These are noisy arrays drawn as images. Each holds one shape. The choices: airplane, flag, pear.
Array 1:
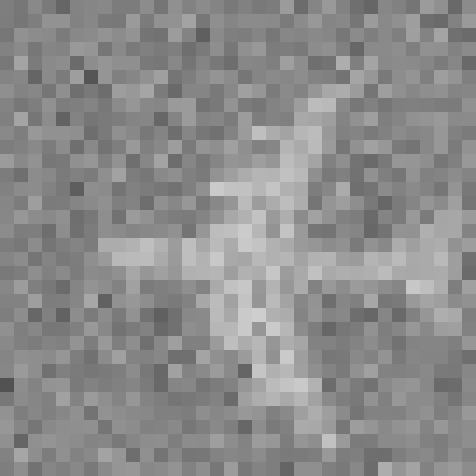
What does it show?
light airplane
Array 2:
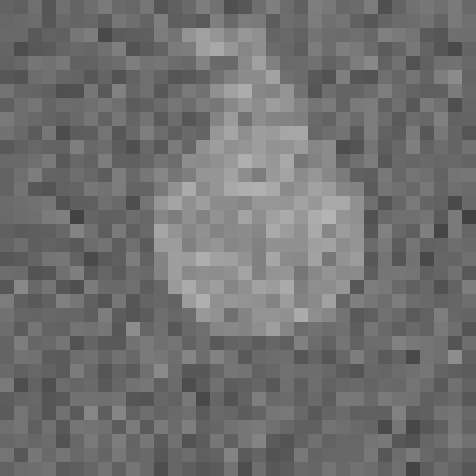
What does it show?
light pear
